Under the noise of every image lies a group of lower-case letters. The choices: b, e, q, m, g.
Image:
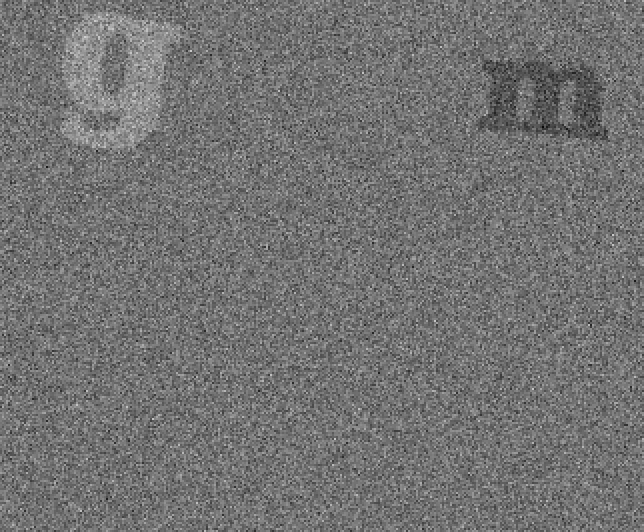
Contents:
top left: light g; top right: dark m
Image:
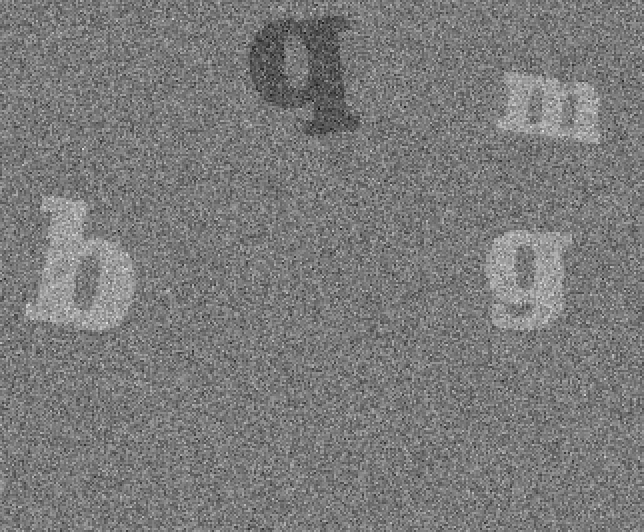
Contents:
top middle: dark q; top right: light m; middle left: light b; middle right: light g
